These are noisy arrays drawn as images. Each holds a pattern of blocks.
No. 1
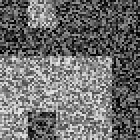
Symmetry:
no symmetry
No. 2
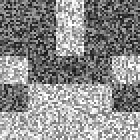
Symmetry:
left and right mirror each other
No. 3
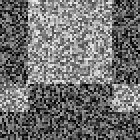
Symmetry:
left and right mirror each other
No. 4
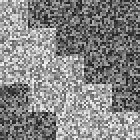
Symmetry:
mirrored about the diagonal from the bottom left
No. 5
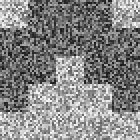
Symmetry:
left and right mirror each other
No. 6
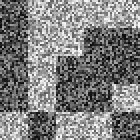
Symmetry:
no symmetry
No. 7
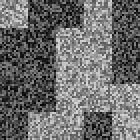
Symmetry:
no symmetry
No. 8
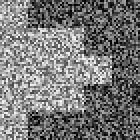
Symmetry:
top and bottom mirror each other
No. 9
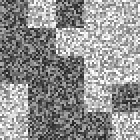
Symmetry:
no symmetry
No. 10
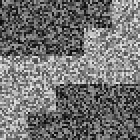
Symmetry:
the same after a half turn
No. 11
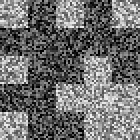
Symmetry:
mirrored about the diagonal from the top left
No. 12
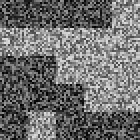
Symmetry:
no symmetry
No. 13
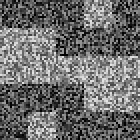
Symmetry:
the same after a half turn
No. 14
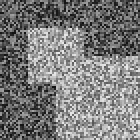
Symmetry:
mirrored about the diagonal from the top left
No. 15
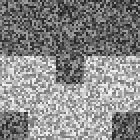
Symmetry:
left and right mirror each other
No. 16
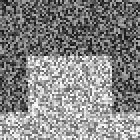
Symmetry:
left and right mirror each other
